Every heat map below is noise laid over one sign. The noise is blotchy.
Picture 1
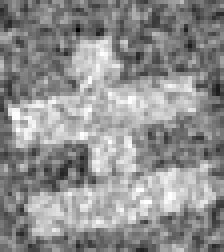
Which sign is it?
plus-minus sign
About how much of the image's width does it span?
nearly all
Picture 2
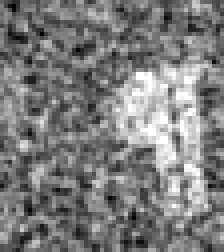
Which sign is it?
pilcrow
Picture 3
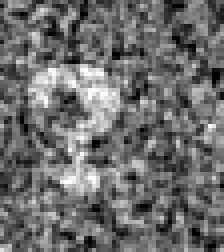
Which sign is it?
question mark
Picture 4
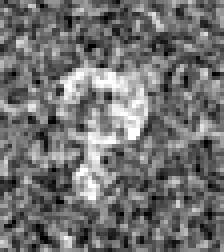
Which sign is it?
question mark
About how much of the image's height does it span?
half
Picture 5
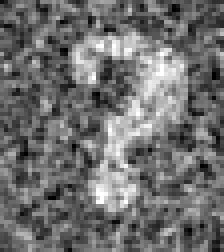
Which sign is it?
question mark
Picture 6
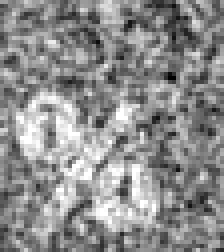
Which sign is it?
percent sign
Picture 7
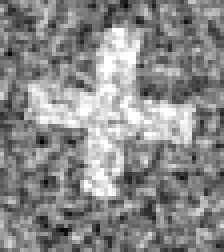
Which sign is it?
plus sign
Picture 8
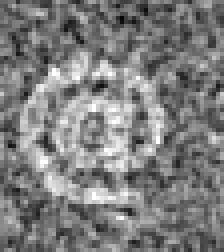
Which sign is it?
at sign
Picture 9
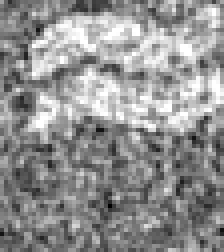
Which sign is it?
approximately sign
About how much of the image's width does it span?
nearly all
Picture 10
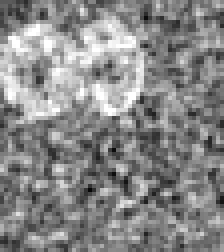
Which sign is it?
infinity sign
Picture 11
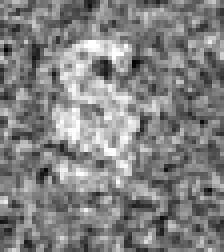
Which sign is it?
section sign
